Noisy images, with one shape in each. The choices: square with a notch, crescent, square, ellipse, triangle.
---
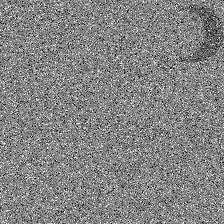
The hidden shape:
crescent
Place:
top right
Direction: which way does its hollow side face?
left
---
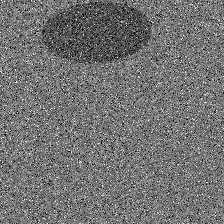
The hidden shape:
ellipse
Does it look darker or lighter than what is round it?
darker
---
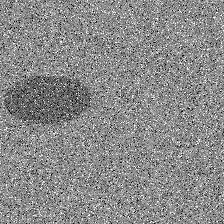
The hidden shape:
ellipse
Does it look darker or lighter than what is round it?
darker
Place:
middle left
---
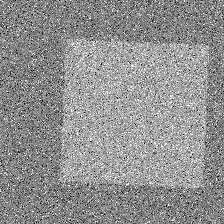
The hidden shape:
square
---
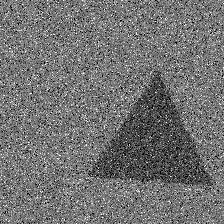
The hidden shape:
triangle
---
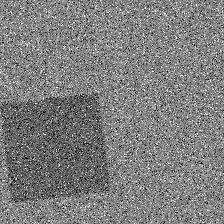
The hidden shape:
square
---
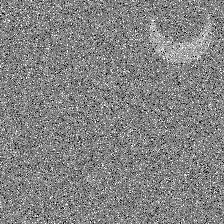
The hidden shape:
crescent
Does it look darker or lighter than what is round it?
lighter
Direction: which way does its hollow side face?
up
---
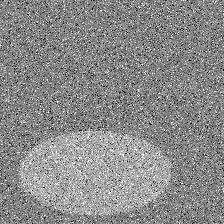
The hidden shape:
ellipse
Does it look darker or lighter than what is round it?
lighter
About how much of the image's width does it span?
two thirds
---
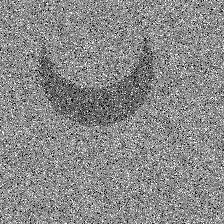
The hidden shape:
crescent
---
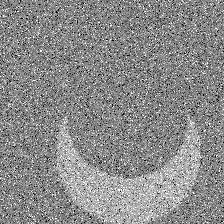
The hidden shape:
crescent
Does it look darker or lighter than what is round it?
lighter
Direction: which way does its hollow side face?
up
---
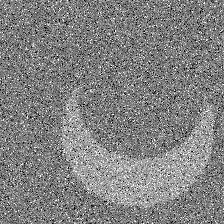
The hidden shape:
crescent
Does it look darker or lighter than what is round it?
lighter
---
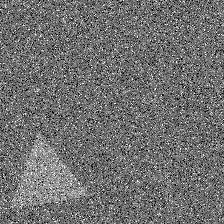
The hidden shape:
triangle
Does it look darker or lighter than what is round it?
lighter
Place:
bottom left
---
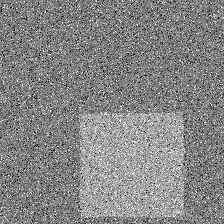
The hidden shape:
square
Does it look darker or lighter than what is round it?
lighter
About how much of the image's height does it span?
half
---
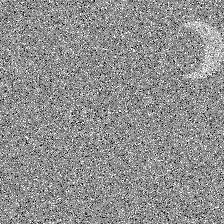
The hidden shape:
crescent
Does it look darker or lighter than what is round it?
lighter
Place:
top right
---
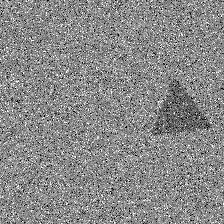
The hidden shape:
triangle
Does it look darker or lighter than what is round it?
darker
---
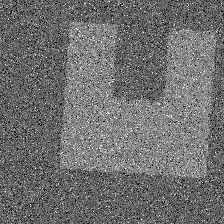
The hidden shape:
square with a notch
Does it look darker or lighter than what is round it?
lighter
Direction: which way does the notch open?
up
